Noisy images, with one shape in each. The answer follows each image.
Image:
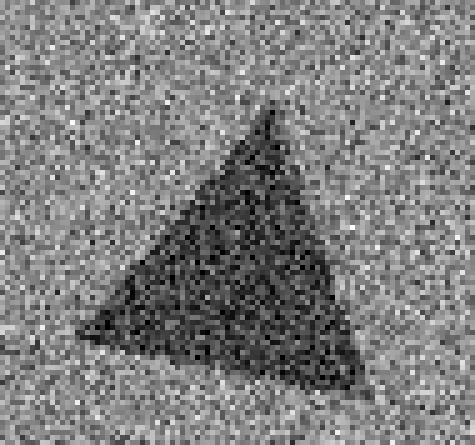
triangle
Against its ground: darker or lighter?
darker
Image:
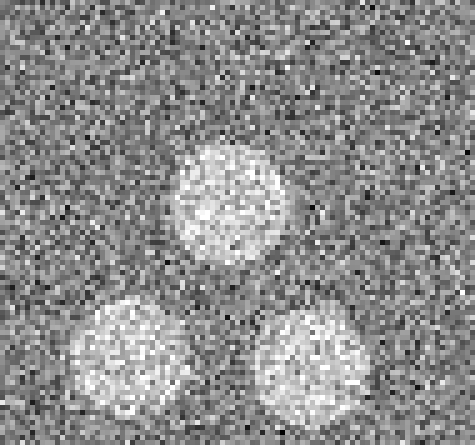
three dots
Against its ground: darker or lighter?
lighter
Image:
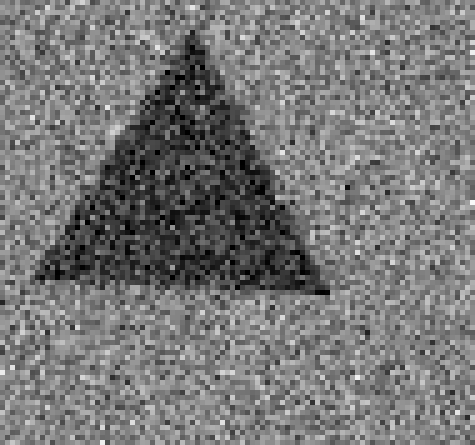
triangle
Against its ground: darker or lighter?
darker
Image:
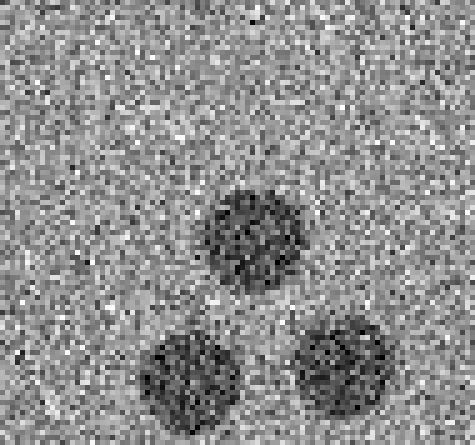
three dots
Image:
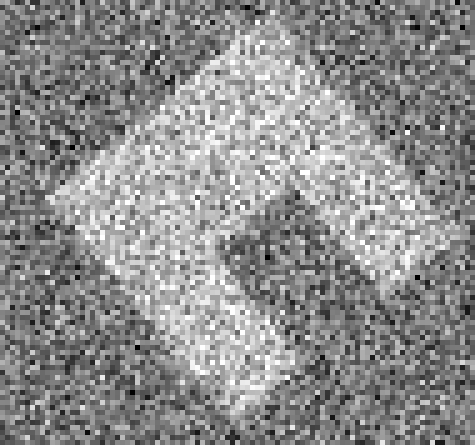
square with a notch
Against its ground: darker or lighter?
lighter
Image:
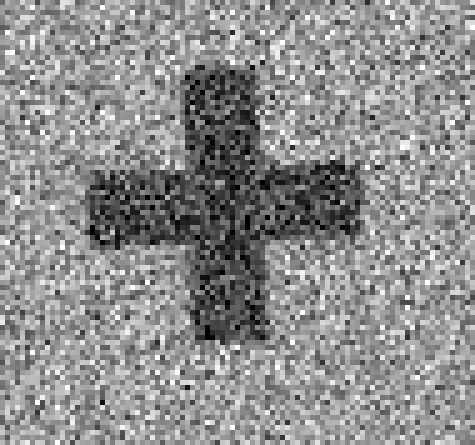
cross
